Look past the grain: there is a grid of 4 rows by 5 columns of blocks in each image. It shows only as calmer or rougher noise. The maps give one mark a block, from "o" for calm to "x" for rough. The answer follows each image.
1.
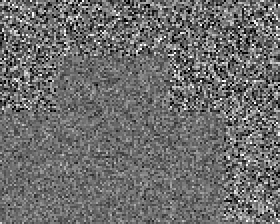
x x x x x
x o o x x
o o o o x
o o o o x
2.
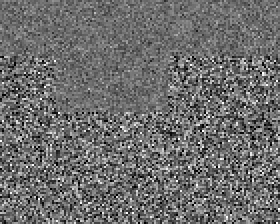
o o o o o
x o o x x
x x x x x
x x x x x
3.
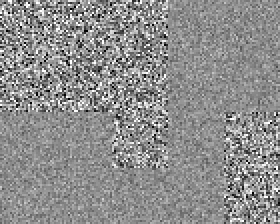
x x x o o
x x x o o
o o x o x
o o o o x
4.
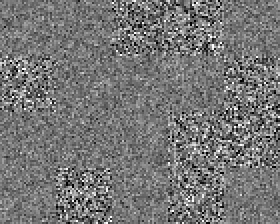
o o x x o
x o o o x
o o o x x
o x o x o
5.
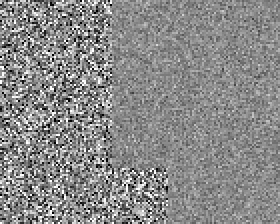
x x o o o
x x o o o
x x o o o
x x x o o
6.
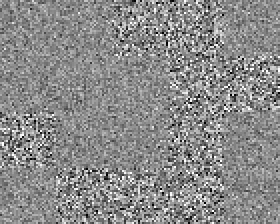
o o x x o
o o o x x
x o o x o
o x x x o
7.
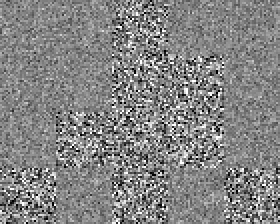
o o x o o
o o x x o
o x x x o
x o x o x
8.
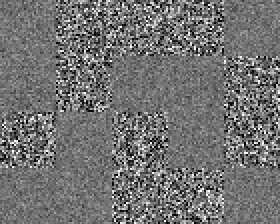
o x x x o
o x o o x
x o x o x
o o x x o
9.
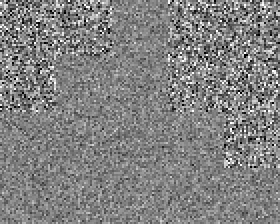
x x o x x
x o o x x
o o o o x
o o o o o
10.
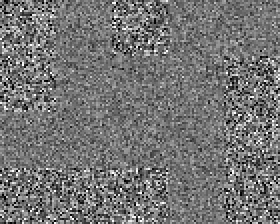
x o x o o
x o o o x
o o o o x
x x x o x
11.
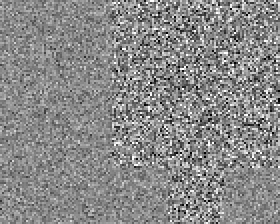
o o x x x
o o x x x
o o x x x
o o o x o
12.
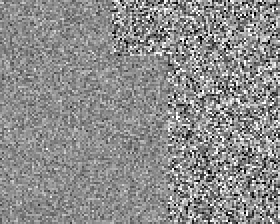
o o x x x
o o o x x
o o o x x
o o o x x
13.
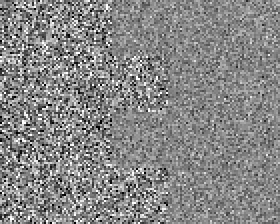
x x o o o
x x x o o
x x o o o
x x x o o
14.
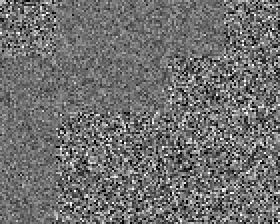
x o o o x
o o o x x
o x x x x
o x x x x
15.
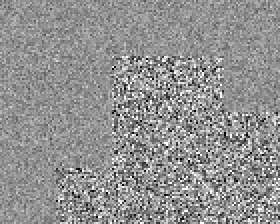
o o o o o
o o x x o
o o x x x
o x x x x
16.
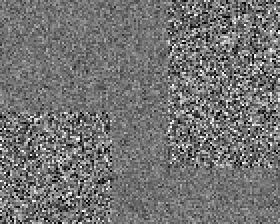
o o o x x
o o o x x
x x o x x
x x o o o
